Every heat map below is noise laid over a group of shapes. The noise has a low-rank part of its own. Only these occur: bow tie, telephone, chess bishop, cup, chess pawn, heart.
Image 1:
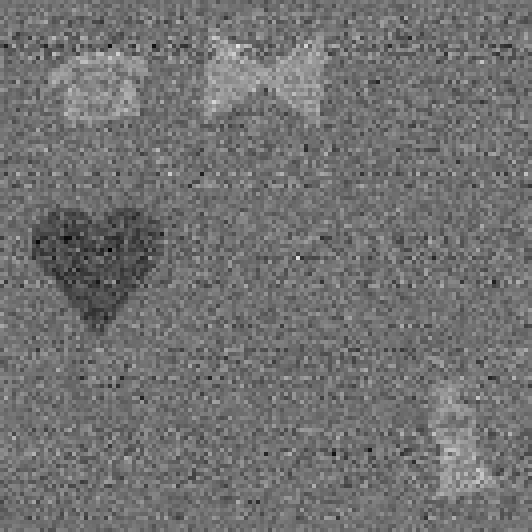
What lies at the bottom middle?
nothing
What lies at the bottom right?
chess bishop
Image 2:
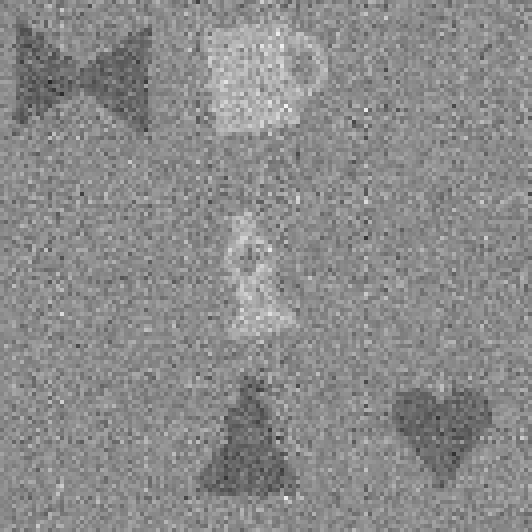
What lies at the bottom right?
heart
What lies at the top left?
bow tie
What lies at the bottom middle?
chess pawn
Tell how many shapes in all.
5
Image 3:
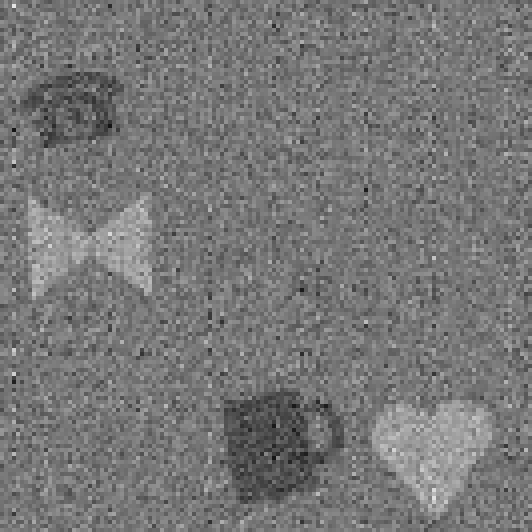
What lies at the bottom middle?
cup
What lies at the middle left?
bow tie
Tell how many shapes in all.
4
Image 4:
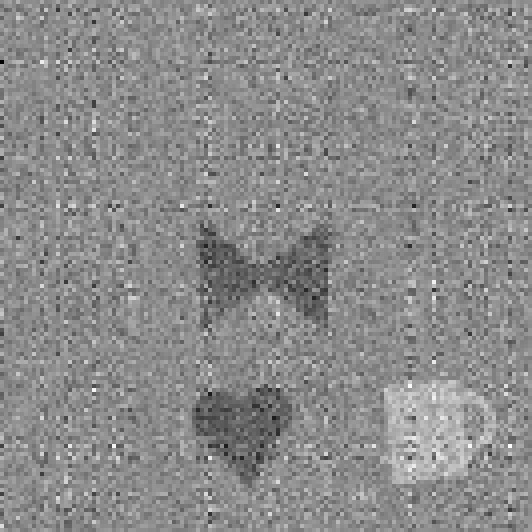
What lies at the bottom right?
cup
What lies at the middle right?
nothing
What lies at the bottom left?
nothing
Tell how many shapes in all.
3
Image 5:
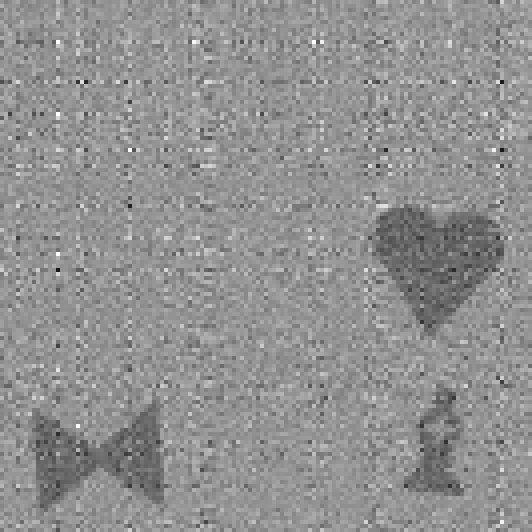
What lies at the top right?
nothing
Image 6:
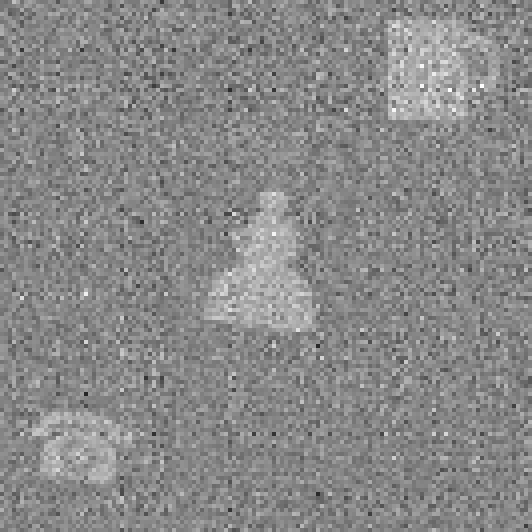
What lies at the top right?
cup
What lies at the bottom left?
telephone
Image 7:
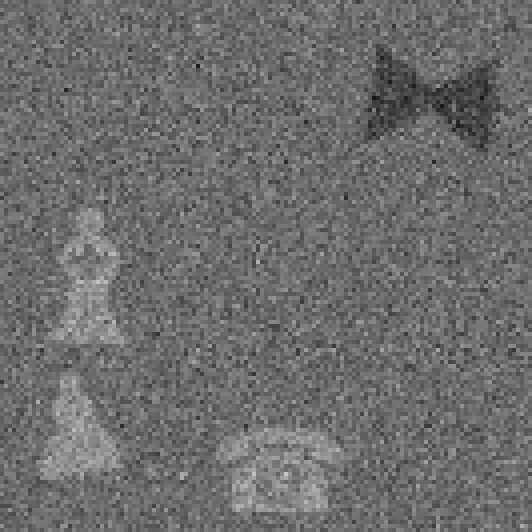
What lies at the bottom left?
chess pawn
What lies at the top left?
nothing
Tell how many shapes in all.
4
